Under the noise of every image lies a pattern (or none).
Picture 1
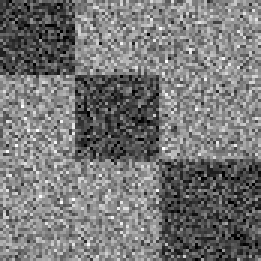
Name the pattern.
blocks along the diagonal
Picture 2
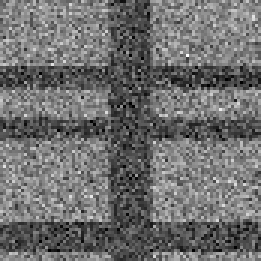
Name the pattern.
bands of rows crossing bands of columns
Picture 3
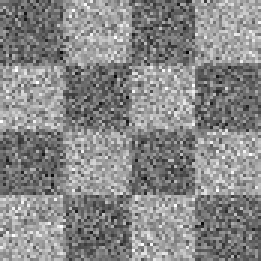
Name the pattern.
a checkerboard
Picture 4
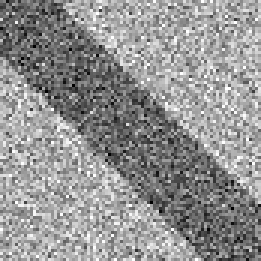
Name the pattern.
a diagonal band
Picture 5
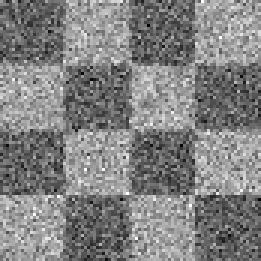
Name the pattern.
a checkerboard
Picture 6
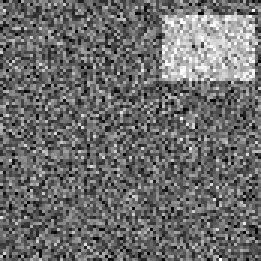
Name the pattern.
one block
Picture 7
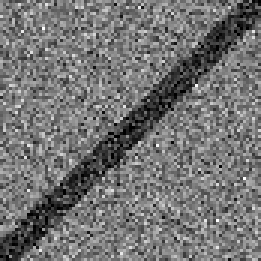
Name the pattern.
a diagonal band
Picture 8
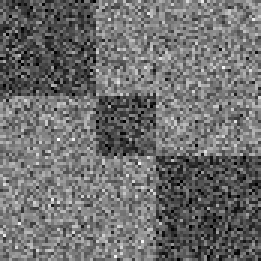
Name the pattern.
blocks along the diagonal
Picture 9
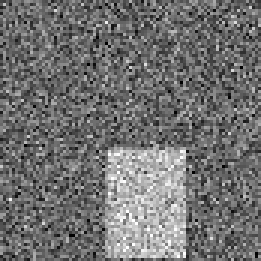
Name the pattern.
one block
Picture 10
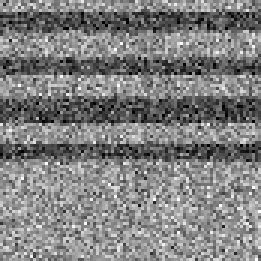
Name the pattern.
bands of rows
